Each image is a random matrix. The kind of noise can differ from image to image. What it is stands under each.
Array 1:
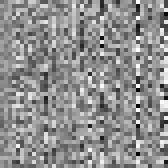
columns of uneven size
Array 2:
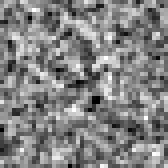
blotchy
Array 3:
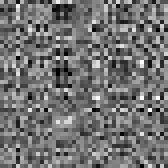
low rank plus noise
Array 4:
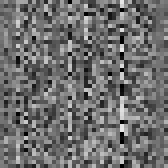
columns of uneven size
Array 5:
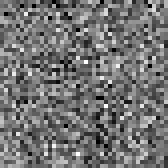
low rank plus noise
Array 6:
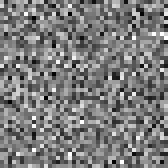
low rank plus noise
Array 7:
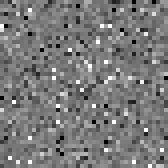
heavy tails
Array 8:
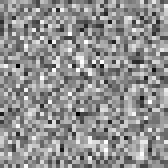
low rank plus noise
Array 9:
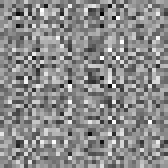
low rank plus noise
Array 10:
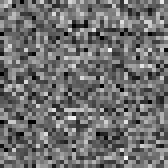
low rank plus noise
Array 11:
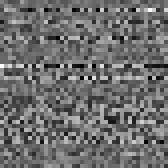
rows of uneven size
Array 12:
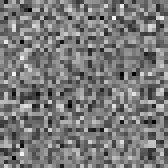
low rank plus noise
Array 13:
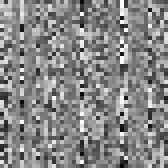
columns of uneven size
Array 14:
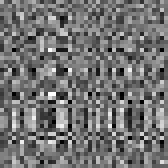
low rank plus noise
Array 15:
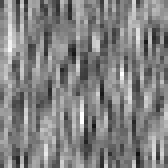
streaked along the columns
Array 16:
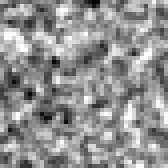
blotchy
